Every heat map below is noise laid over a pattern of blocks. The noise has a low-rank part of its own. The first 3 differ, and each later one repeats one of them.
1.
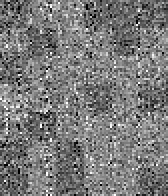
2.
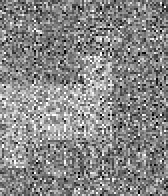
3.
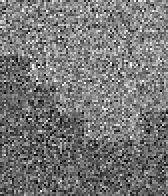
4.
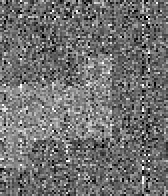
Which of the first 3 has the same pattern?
2
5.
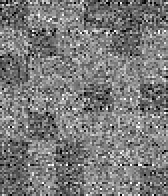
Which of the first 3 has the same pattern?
1
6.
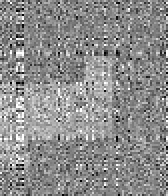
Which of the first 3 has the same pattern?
2
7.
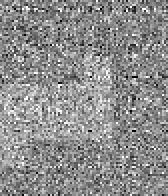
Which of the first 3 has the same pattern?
2
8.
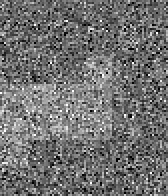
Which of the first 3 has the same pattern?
2
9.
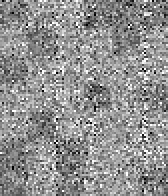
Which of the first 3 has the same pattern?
1
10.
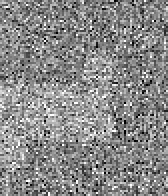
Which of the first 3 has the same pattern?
2
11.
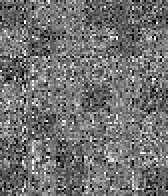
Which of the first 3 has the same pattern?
1
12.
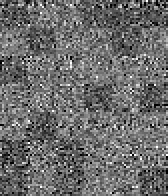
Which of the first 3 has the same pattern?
1
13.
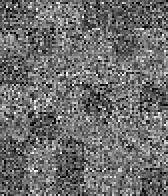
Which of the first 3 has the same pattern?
1
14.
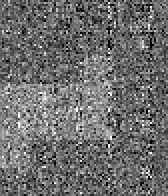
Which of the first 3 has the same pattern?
2
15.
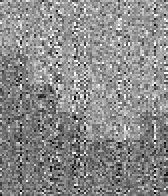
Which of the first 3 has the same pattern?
3
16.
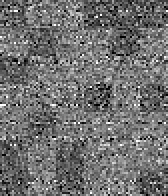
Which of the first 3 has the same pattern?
1
